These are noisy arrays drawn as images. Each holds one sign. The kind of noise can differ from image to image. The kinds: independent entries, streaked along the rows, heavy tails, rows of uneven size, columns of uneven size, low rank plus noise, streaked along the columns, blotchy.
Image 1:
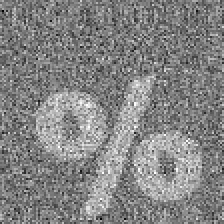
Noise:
low rank plus noise
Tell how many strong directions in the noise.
one
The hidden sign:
percent sign
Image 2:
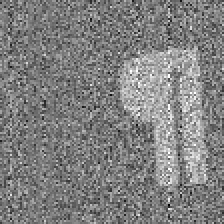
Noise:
columns of uneven size
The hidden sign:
pilcrow
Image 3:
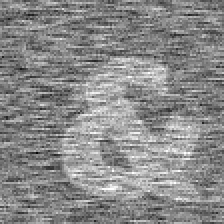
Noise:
streaked along the rows
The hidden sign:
ampersand
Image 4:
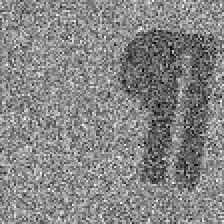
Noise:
independent entries
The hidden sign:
pilcrow
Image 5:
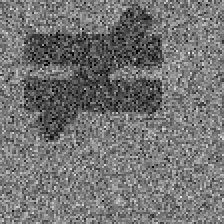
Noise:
independent entries
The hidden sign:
not-equal sign
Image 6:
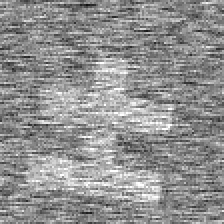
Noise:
streaked along the rows
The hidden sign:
plus-minus sign
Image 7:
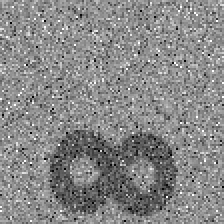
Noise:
heavy tails
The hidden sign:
infinity sign
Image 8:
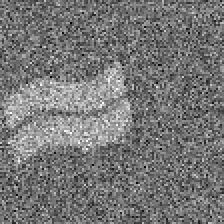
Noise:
independent entries
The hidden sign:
approximately sign
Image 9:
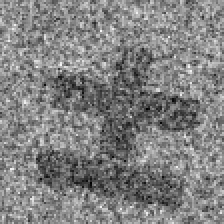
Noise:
blotchy
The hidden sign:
plus-minus sign
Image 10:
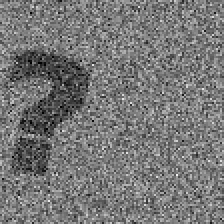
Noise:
independent entries
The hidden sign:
question mark
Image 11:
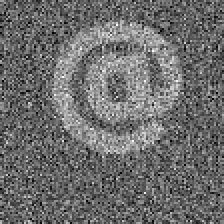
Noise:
low rank plus noise
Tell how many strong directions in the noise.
two
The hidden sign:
at sign
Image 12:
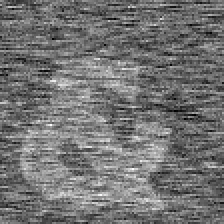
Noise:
streaked along the rows
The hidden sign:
ampersand
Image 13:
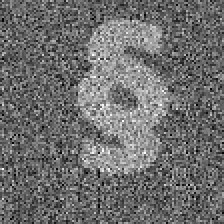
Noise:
low rank plus noise
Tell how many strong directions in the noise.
one
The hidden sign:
section sign
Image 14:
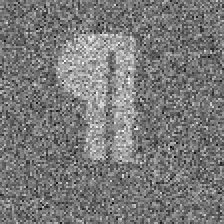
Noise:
independent entries
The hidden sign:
pilcrow
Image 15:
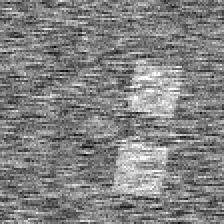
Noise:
streaked along the rows
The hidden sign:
colon
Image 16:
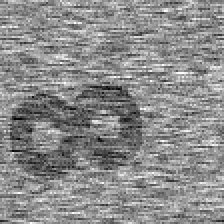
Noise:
streaked along the rows
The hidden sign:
infinity sign
